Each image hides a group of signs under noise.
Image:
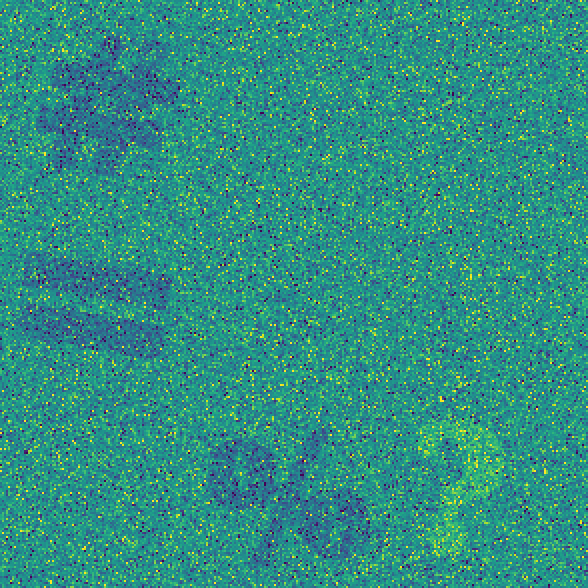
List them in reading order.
top left: dark hash sign; middle left: dark equals sign; bottom middle: dark percent sign; bottom right: light question mark
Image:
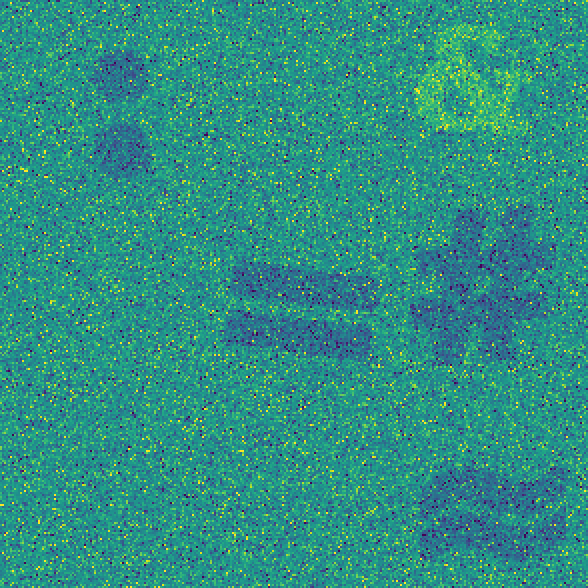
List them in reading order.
top left: dark colon; top right: light ampersand; centre: dark equals sign; middle right: dark hash sign; bottom right: dark approximately sign
